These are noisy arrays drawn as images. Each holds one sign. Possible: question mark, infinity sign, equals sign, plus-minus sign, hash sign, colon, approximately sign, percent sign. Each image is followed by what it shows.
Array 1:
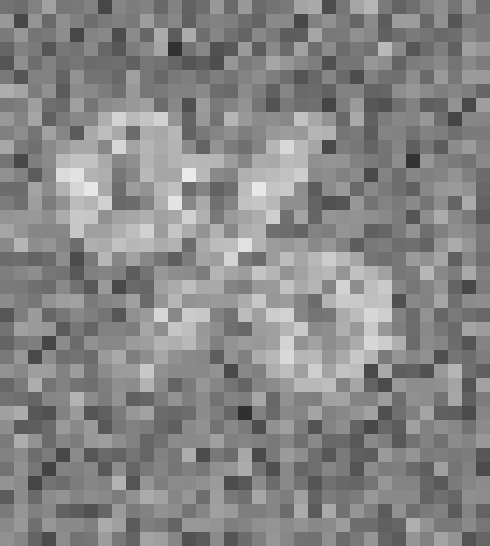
light percent sign
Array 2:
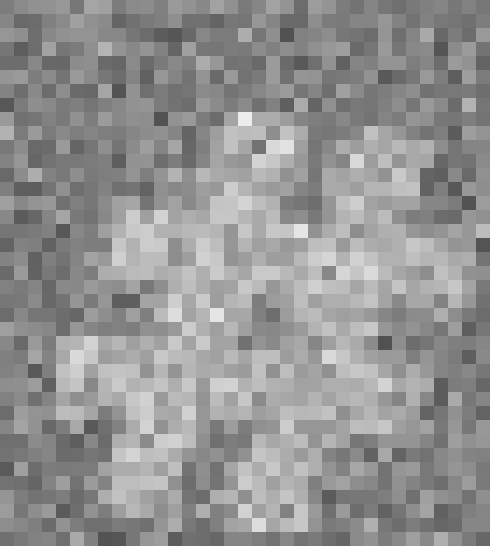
light hash sign
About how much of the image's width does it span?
nearly all
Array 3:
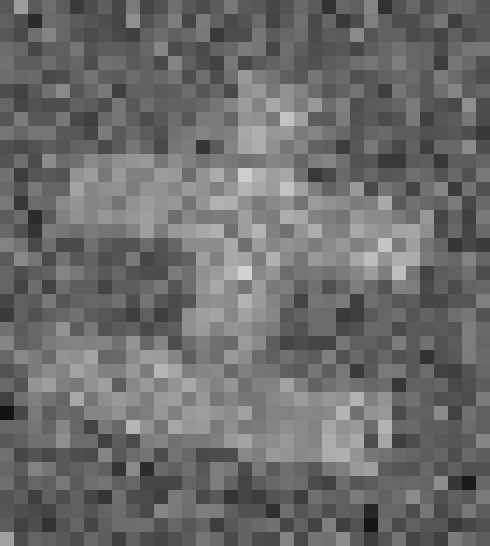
light plus-minus sign
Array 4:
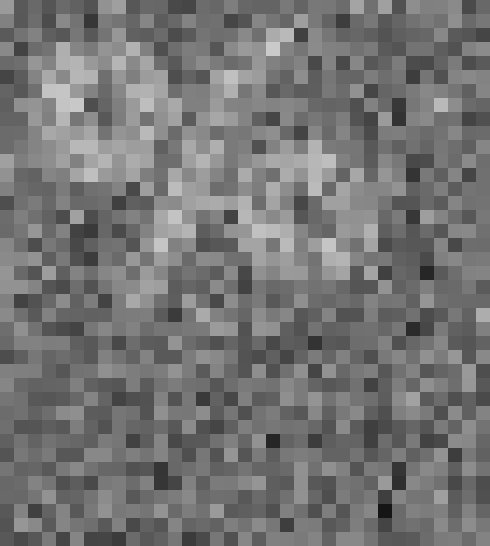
light percent sign
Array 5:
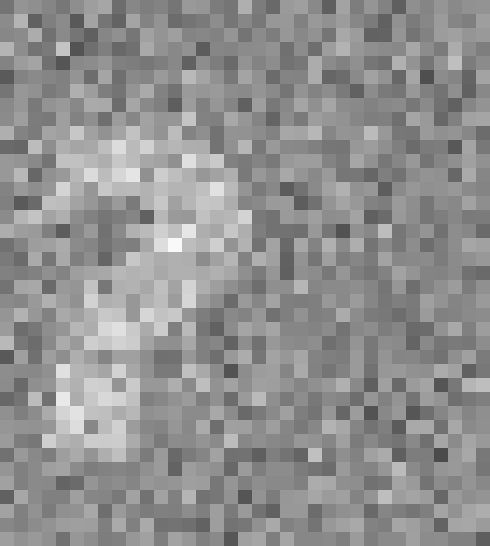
light question mark
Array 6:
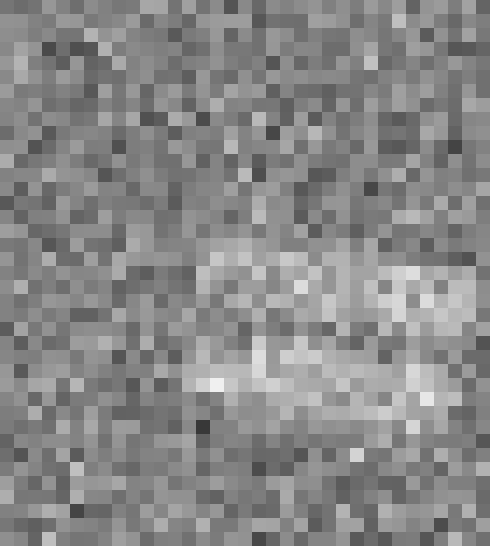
light equals sign
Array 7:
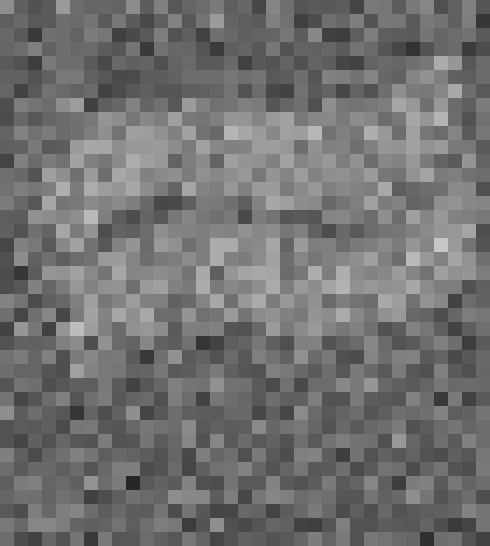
light approximately sign
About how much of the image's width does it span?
nearly all
